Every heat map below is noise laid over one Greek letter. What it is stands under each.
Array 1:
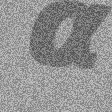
dark alpha
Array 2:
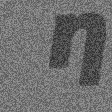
dark eta
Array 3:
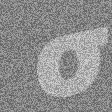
light sigma
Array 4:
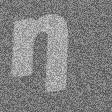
light eta
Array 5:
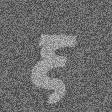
light xi
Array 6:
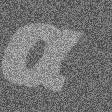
light alpha
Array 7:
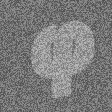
light phi
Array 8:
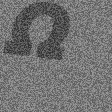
dark omega
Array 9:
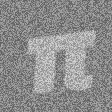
light pi
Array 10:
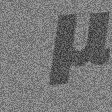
dark mu
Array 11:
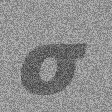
dark sigma
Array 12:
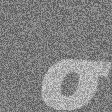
light sigma
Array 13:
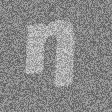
light eta
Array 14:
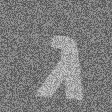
light lambda
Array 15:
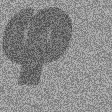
dark phi
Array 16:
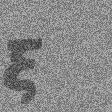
dark xi
